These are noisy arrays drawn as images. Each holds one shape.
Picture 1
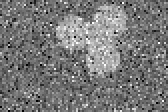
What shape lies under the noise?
club
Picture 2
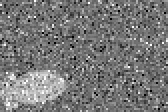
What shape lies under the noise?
footprint
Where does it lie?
bottom left
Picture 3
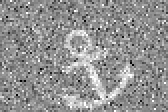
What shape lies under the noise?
anchor
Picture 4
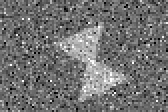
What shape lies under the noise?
bow tie
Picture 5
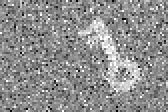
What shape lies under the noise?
key
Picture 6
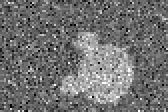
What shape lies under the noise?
bear's head
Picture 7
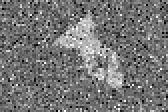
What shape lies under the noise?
chess bishop
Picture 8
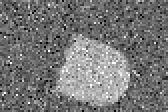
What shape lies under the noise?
ghost
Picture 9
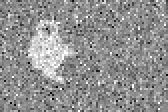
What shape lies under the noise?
teapot
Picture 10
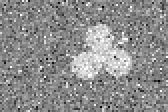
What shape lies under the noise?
club
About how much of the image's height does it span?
half
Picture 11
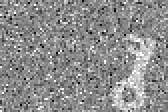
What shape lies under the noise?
key
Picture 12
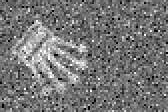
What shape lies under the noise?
chess queen
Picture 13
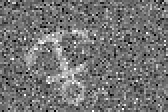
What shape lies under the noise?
anchor
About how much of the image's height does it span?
two thirds
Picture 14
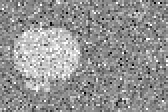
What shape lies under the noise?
apple
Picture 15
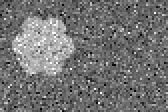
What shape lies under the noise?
flower
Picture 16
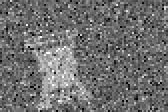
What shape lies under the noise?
chess rook
